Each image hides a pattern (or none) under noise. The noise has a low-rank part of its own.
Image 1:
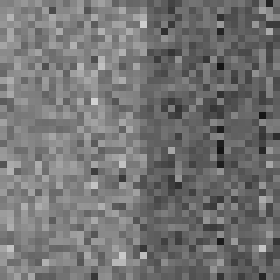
a sharp edge
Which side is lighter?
left
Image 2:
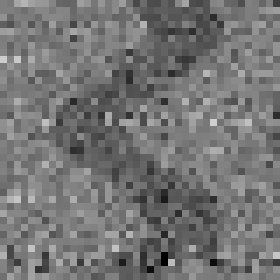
a wavy band
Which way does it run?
top to bottom
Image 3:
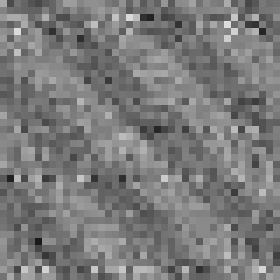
diagonal stripes
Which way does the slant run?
top left to bottom right
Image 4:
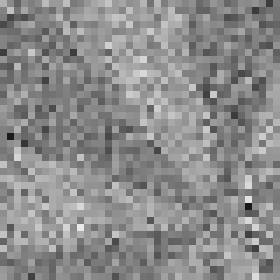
spokes from one point
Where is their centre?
bottom right
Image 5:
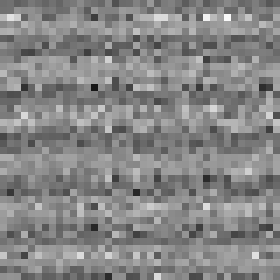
horizontal stripes
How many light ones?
6
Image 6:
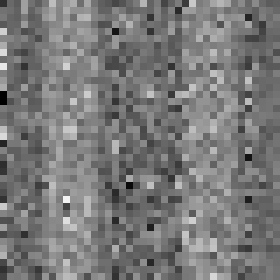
vertical stripes
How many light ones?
2
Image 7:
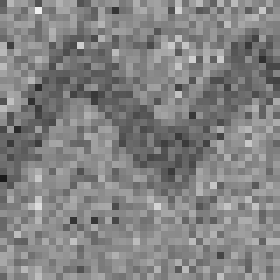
a wavy band
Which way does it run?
left to right
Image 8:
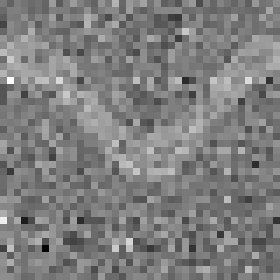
a wavy band
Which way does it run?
left to right
